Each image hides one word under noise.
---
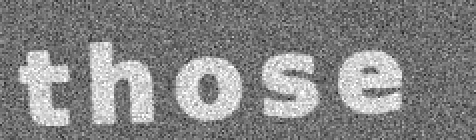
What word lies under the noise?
those
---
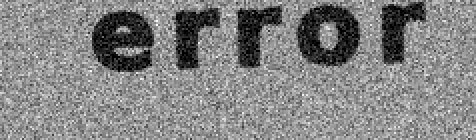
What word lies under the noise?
error
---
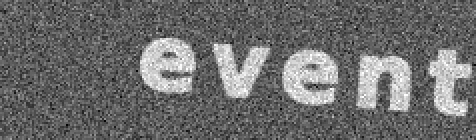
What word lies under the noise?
event
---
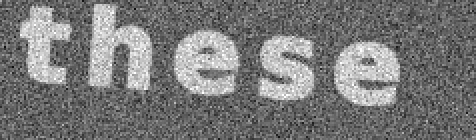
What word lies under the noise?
these
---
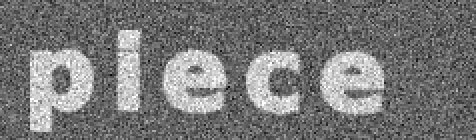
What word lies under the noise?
piece
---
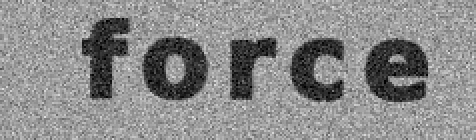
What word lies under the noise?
force
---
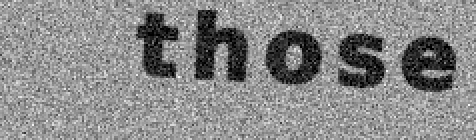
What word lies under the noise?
those
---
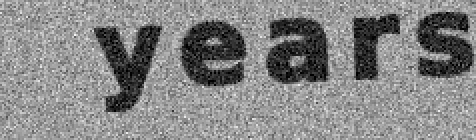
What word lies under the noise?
years
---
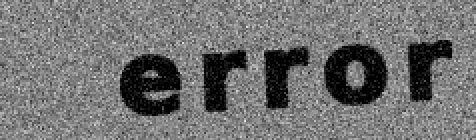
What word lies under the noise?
error
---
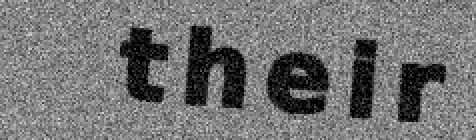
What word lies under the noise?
their
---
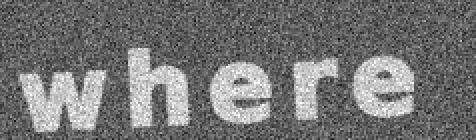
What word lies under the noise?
where
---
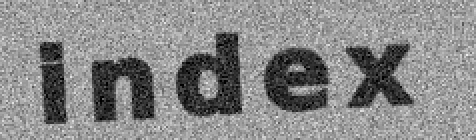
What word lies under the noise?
index
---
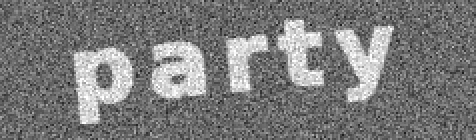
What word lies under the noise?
party
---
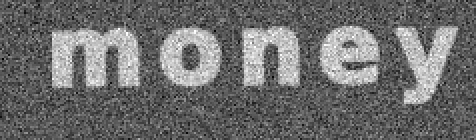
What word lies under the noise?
money
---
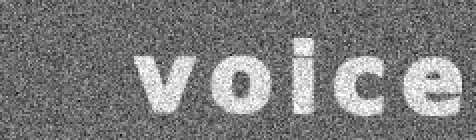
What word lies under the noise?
voice
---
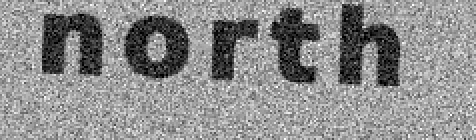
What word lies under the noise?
north
